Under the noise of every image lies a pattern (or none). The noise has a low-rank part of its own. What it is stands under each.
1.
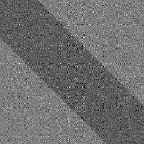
a diagonal band
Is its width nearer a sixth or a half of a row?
a half
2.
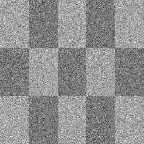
a checkerboard
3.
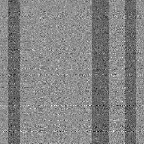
bands of columns
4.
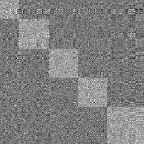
blocks along the diagonal
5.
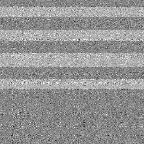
bands of rows
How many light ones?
4
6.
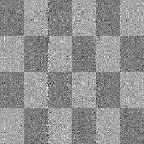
a checkerboard
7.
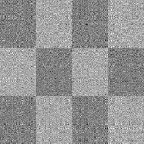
a checkerboard
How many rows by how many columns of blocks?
3 by 4
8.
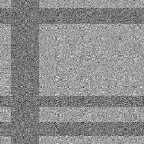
bands of rows crossing bands of columns
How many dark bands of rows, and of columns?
3 and 1
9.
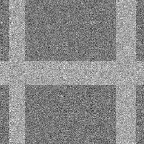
bands of rows crossing bands of columns
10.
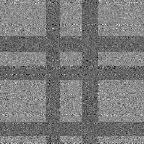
bands of rows crossing bands of columns
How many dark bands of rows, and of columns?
3 and 2
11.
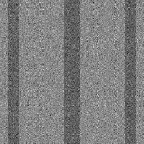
bands of columns
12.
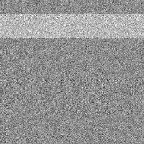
one band of rows
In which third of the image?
top
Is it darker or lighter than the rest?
lighter
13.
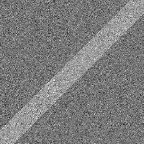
a diagonal band
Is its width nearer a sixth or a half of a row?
a sixth
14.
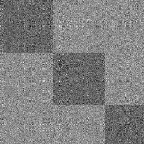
blocks along the diagonal
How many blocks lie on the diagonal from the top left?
3
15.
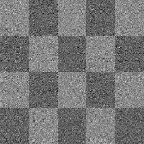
a checkerboard
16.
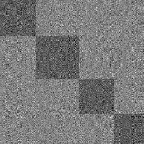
blocks along the diagonal
